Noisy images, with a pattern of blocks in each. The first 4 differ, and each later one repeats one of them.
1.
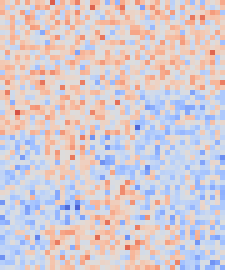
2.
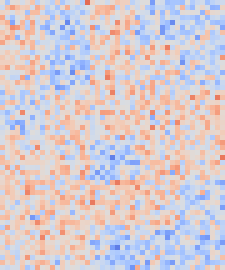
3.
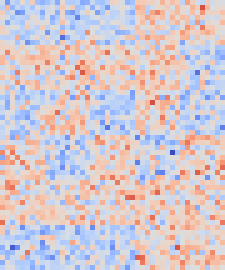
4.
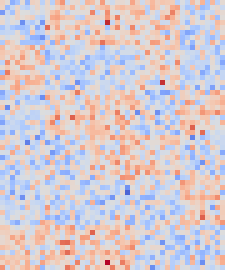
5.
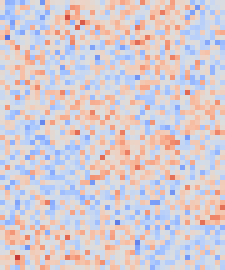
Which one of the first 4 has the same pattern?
4
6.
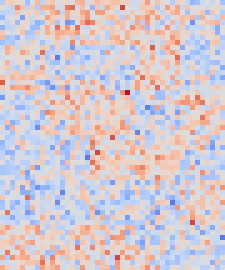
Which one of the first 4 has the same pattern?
4
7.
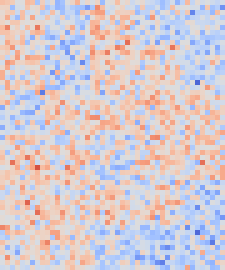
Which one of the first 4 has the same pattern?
2
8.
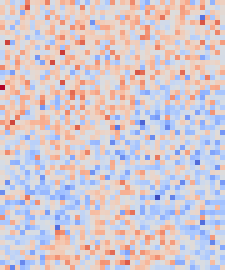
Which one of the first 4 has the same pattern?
1
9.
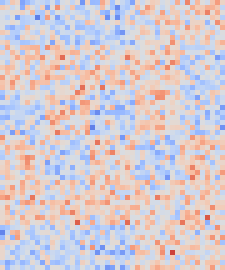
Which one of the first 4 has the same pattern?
3
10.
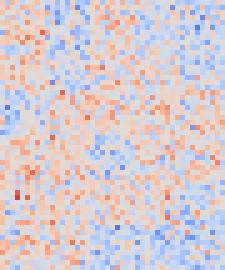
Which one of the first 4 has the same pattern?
2
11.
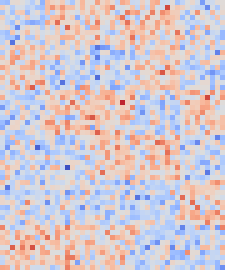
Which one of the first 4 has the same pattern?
4
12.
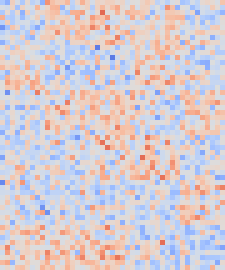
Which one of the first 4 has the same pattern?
4
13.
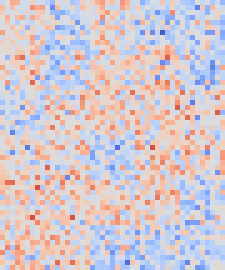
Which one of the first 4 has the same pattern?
2
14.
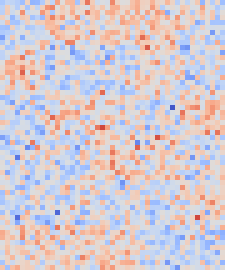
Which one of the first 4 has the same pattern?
4
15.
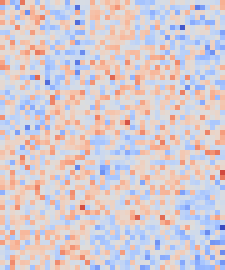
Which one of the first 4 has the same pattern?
2
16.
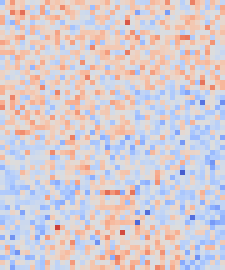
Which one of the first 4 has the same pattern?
1
